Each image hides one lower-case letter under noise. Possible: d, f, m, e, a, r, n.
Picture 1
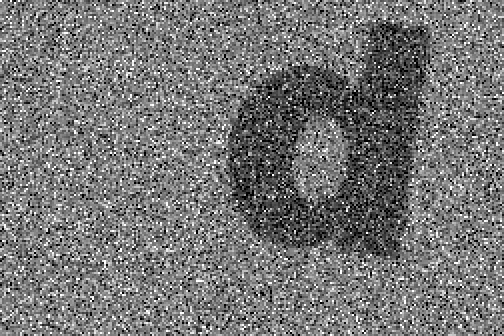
d
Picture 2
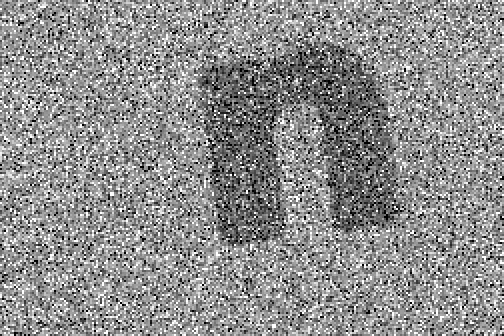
n
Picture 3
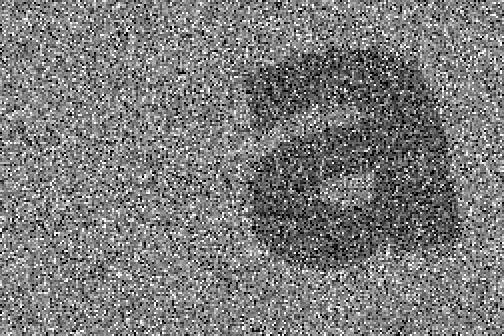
a
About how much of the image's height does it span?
two thirds
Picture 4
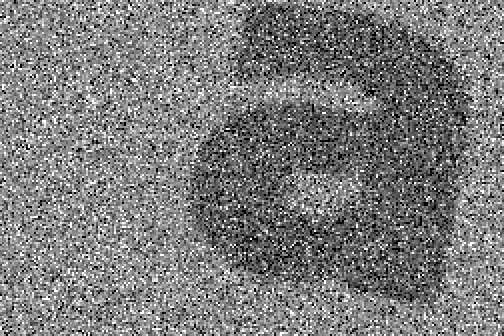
a
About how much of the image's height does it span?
nearly all
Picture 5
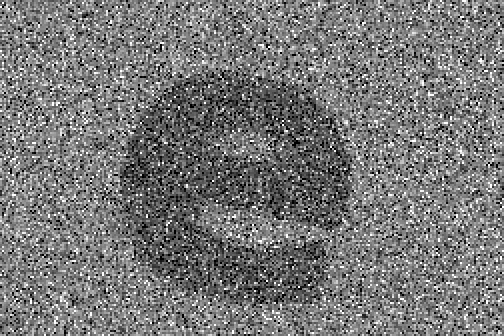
e
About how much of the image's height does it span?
two thirds
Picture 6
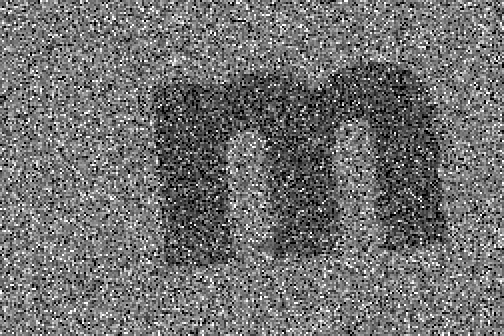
m
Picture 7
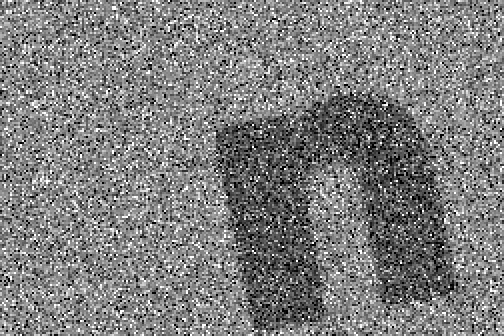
n
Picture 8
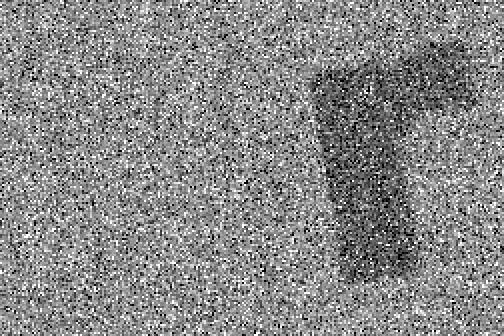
r
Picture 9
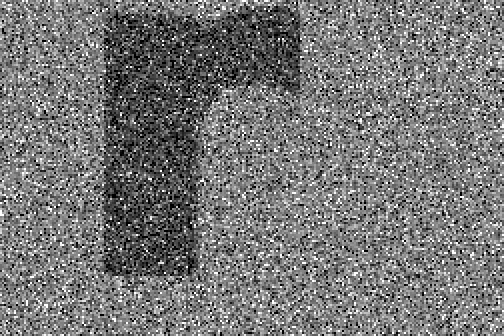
r
